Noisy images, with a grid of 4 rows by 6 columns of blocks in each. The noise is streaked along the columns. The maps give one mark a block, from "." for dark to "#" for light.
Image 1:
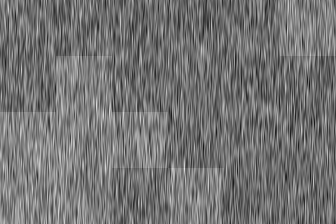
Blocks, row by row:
. . . . . #
. # . . . .
# # # . . .
# # . # . .
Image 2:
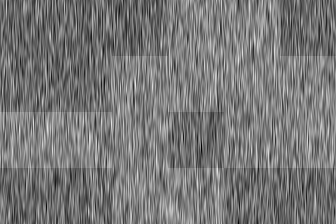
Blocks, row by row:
. . . # # .
. . # # # #
# # # . # #
. . # # . .
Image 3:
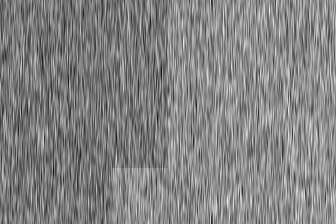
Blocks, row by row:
. . . # # #
. . . # # #
. . . # # #
. . # # # #
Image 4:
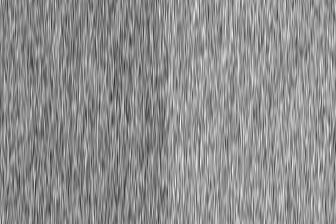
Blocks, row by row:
. . . # # #
. . . # # #
. . . # # #
. . . # # #
